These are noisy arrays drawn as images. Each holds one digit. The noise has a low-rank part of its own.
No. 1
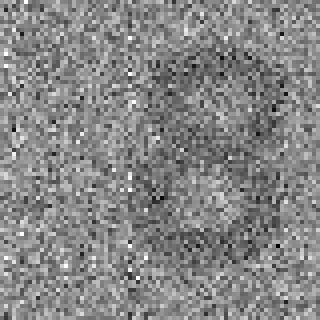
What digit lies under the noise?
8
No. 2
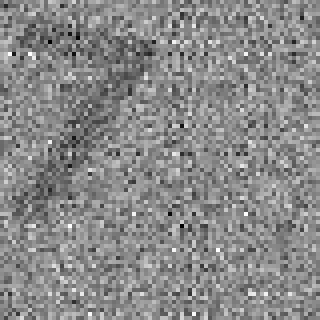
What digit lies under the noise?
7
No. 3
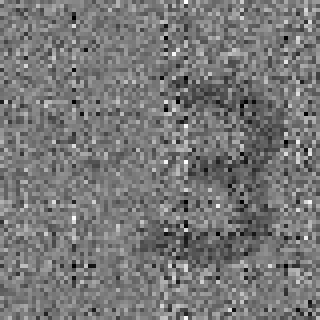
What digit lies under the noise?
3
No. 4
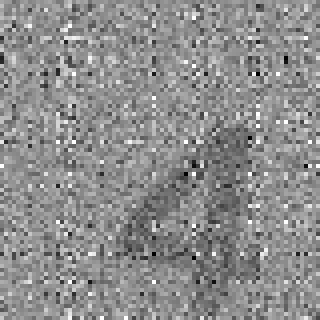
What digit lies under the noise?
4
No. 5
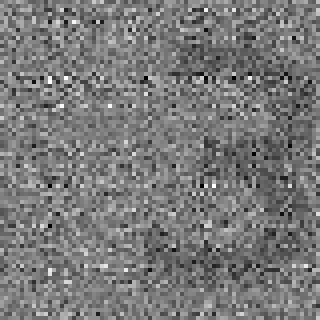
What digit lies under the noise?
3
